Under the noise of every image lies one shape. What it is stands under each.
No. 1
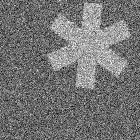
asterisk
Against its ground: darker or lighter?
lighter
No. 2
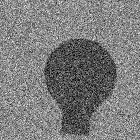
light bulb
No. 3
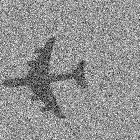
airplane
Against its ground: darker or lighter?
darker
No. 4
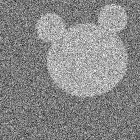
bear's head
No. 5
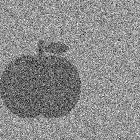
apple
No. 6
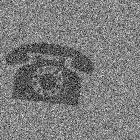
telephone
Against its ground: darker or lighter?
darker
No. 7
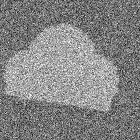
cloud
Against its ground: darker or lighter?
lighter
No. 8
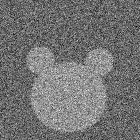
bear's head
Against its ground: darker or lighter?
lighter
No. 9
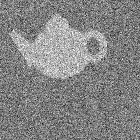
teapot
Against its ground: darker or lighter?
lighter
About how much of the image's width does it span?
two thirds
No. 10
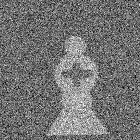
chess bishop
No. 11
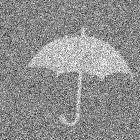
umbrella
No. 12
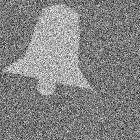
bell
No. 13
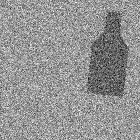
bottle
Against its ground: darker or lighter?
darker
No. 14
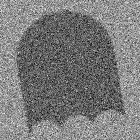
ghost
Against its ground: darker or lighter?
darker
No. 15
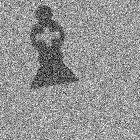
chess bishop
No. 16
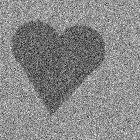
heart
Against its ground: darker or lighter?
darker
